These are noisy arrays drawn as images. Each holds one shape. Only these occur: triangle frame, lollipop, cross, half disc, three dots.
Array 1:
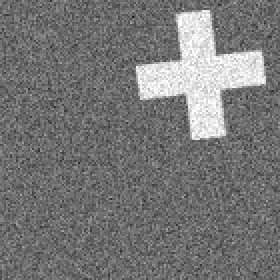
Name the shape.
cross
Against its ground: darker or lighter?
lighter
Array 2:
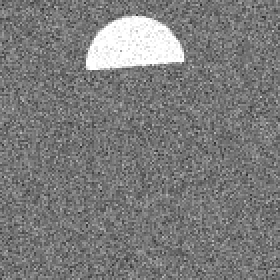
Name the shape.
half disc
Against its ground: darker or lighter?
lighter
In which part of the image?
top middle
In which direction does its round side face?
up
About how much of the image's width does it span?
a third
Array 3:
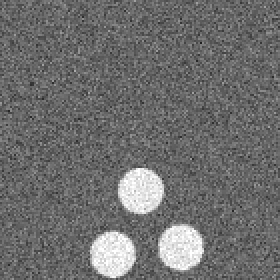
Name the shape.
three dots
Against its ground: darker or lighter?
lighter
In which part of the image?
bottom middle
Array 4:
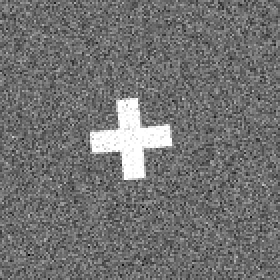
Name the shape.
cross
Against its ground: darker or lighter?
lighter
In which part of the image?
centre
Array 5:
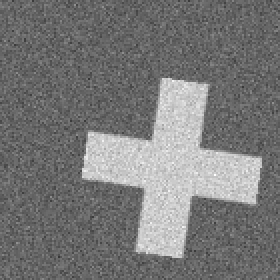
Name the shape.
cross
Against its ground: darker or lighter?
lighter
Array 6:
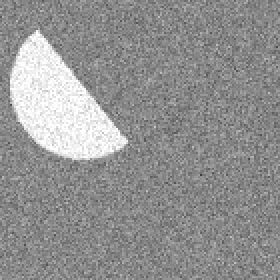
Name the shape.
half disc
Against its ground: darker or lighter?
lighter
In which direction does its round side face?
down and left
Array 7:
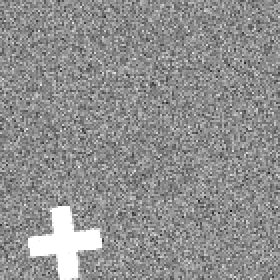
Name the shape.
cross
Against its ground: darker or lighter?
lighter
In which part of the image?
bottom left
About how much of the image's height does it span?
a quarter
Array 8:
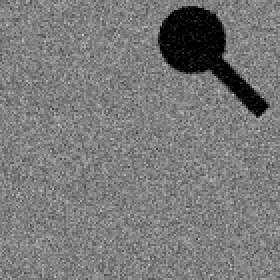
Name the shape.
lollipop
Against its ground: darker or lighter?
darker
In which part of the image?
top right
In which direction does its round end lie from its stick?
up and left
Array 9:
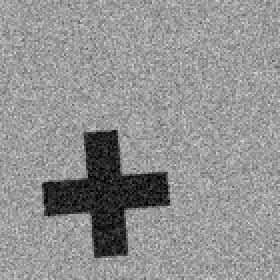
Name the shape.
cross
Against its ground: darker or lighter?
darker
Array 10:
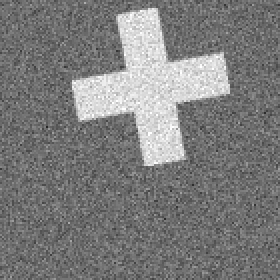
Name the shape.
cross
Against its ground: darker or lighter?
lighter
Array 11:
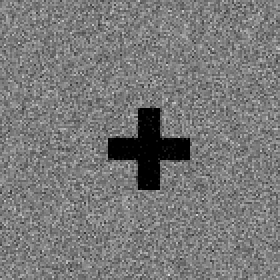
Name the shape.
cross
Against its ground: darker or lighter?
darker
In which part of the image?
centre
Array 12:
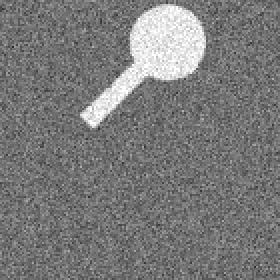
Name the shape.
lollipop
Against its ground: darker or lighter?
lighter
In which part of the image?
top middle
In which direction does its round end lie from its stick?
up and right
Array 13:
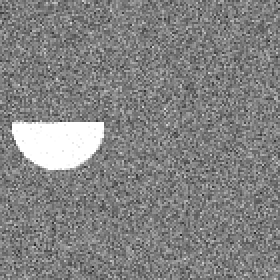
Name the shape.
half disc
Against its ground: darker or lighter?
lighter
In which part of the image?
middle left
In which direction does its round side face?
down
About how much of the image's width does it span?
a third
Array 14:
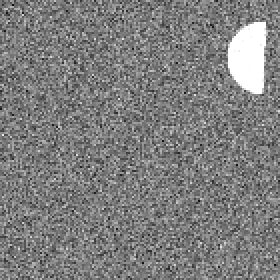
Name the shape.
half disc
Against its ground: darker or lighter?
lighter
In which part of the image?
top right
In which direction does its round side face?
left
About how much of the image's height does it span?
a quarter
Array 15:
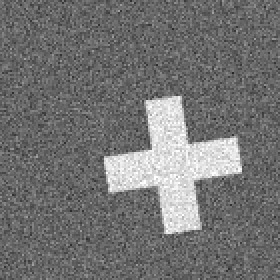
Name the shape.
cross
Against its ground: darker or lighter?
lighter
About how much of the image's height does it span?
half
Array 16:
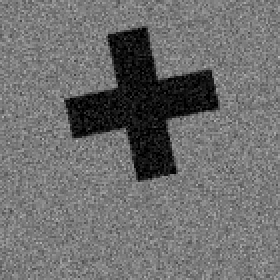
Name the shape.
cross
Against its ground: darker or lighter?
darker
